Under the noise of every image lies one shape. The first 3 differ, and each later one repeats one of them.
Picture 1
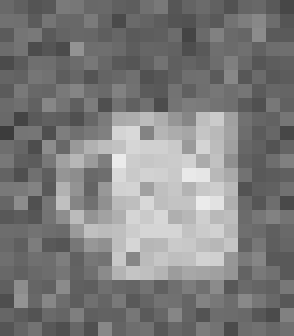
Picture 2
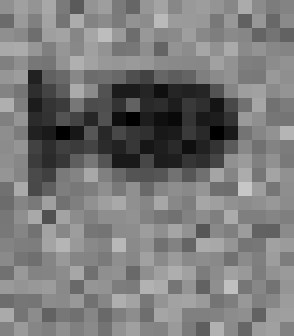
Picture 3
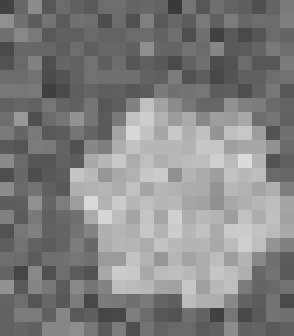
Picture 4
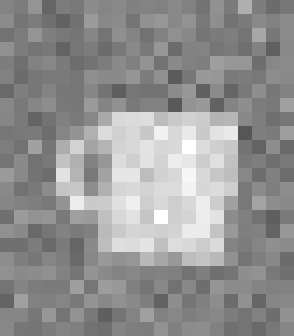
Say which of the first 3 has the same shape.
1
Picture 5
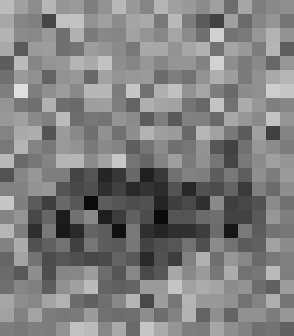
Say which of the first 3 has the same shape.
2
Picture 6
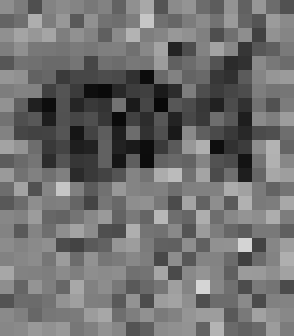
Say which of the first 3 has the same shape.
2
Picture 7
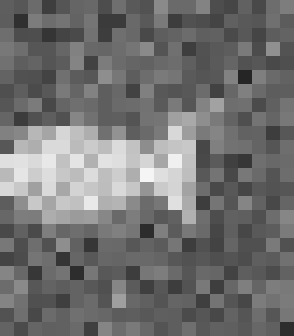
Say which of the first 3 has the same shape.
2
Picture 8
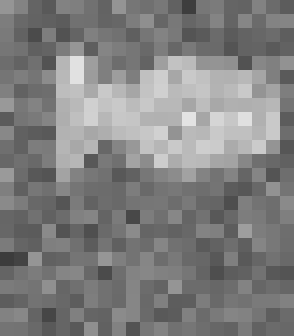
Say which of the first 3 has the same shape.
2
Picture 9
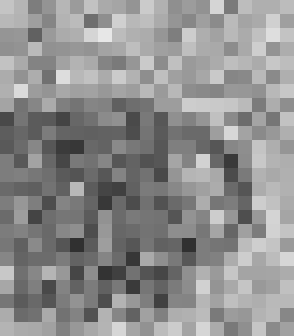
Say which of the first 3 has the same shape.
1
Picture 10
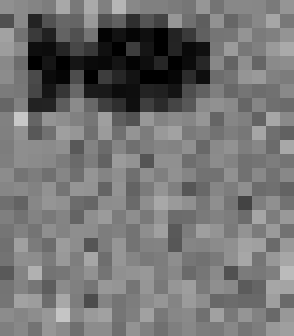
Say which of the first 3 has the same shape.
2
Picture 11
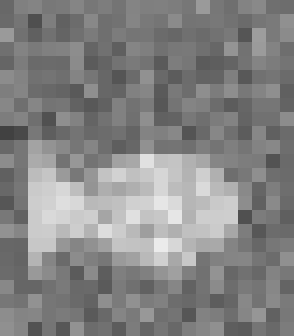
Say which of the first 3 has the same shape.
2
